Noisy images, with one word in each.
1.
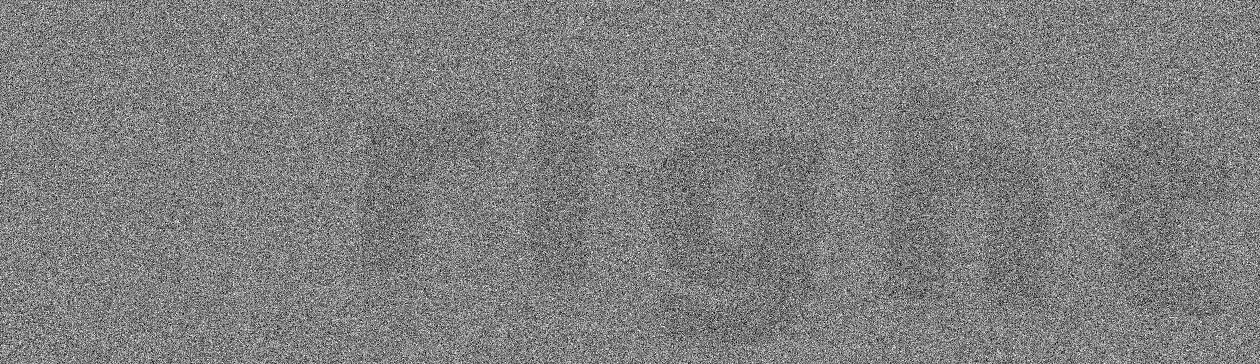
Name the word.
right
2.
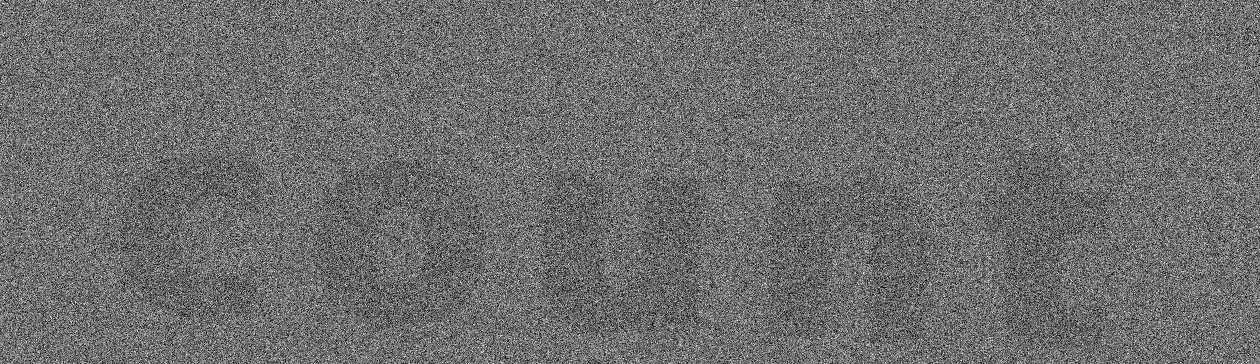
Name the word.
count
